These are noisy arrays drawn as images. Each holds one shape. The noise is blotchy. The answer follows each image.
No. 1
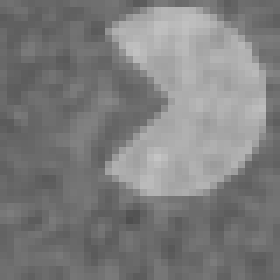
disc with a wedge cut out
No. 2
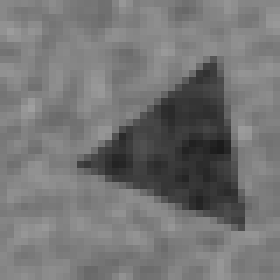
triangle
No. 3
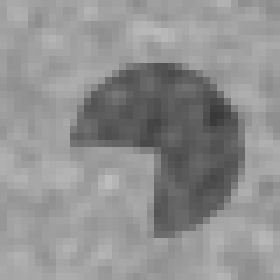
disc with a wedge cut out
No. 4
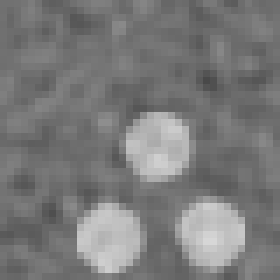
three dots
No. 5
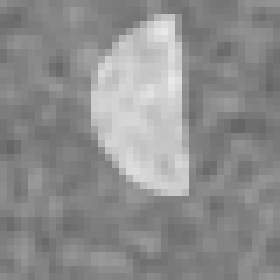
half disc
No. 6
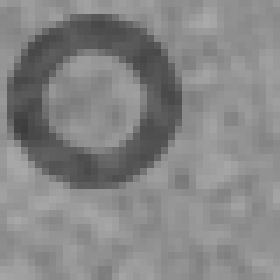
ring
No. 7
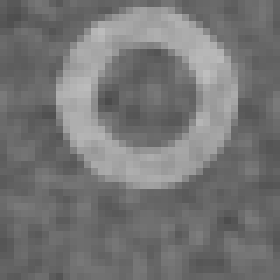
ring
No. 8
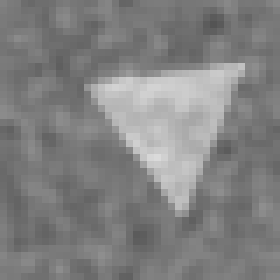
triangle
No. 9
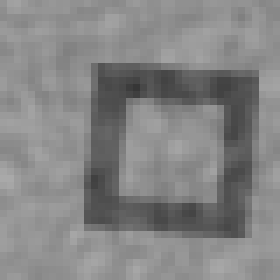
square frame
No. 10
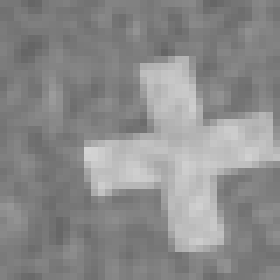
cross
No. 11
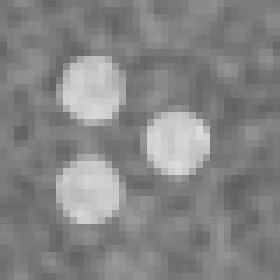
three dots
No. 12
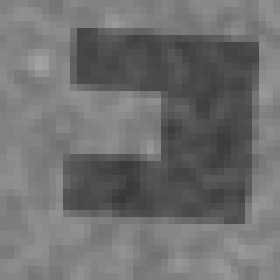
square with a notch
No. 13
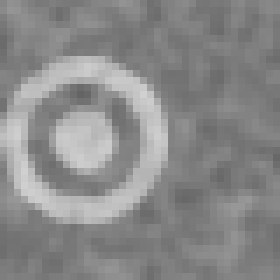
bullseye
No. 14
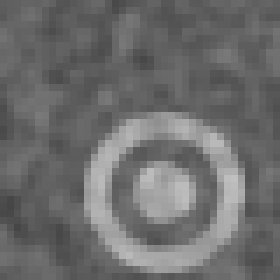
bullseye
